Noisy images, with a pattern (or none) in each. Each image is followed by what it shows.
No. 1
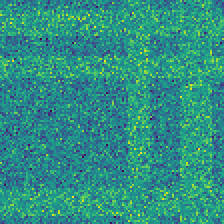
bands of rows crossing bands of columns
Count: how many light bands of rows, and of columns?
3 and 2
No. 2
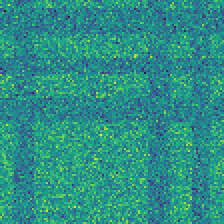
bands of rows crossing bands of columns
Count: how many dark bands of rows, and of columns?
3 and 3
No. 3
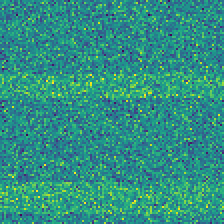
bands of rows
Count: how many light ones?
2
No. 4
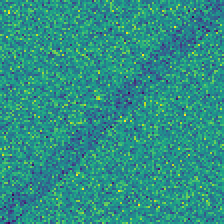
a diagonal band
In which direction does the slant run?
bottom left to top right
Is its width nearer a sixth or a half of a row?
a sixth
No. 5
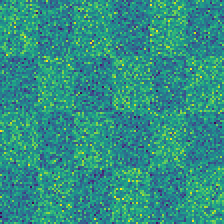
a checkerboard
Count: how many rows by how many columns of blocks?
4 by 6
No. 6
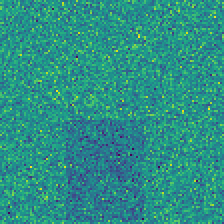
one block
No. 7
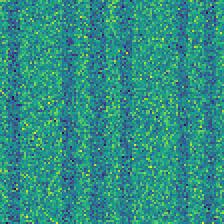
bands of columns
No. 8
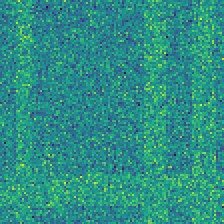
bands of rows crossing bands of columns
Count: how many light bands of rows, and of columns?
1 and 3
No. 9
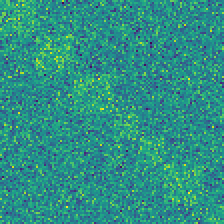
blocks along the diagonal
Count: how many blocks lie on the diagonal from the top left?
7
